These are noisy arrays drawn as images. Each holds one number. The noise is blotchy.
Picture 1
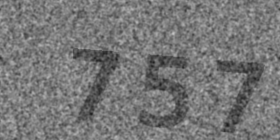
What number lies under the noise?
757
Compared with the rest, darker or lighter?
darker
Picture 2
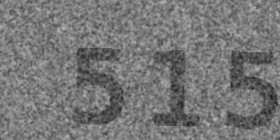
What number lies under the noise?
515
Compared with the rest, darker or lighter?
darker
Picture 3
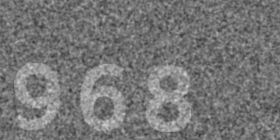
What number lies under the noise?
968
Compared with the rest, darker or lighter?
lighter
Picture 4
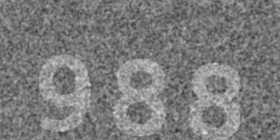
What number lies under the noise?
988
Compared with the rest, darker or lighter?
lighter
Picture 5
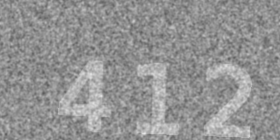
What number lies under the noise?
412
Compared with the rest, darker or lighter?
lighter
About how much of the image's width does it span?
two thirds
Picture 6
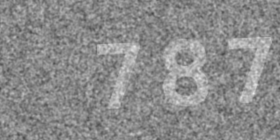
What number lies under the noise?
787
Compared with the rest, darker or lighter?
lighter
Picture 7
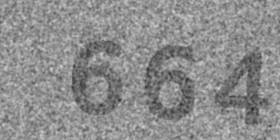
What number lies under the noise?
664
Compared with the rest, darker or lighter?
darker
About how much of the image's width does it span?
two thirds
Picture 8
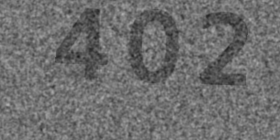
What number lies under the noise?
402
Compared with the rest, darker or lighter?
darker
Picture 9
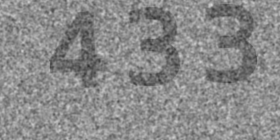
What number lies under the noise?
433
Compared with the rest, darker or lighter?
darker
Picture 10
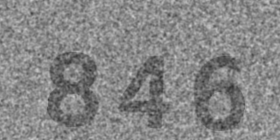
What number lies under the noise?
846
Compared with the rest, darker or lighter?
darker
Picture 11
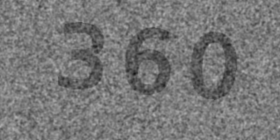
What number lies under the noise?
360
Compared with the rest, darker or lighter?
darker
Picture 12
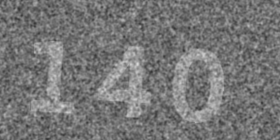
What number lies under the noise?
140
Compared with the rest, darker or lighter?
lighter
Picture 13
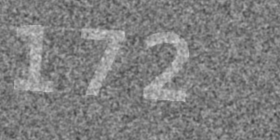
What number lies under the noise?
172
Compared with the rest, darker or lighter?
lighter
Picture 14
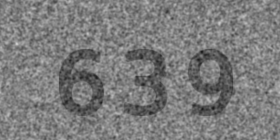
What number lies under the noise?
639
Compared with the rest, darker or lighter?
darker
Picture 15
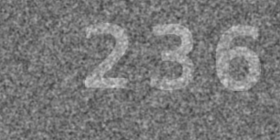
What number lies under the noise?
236
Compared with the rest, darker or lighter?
lighter
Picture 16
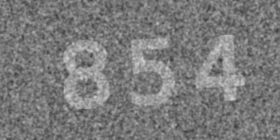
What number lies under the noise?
854
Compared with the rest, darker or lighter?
lighter
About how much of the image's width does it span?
two thirds
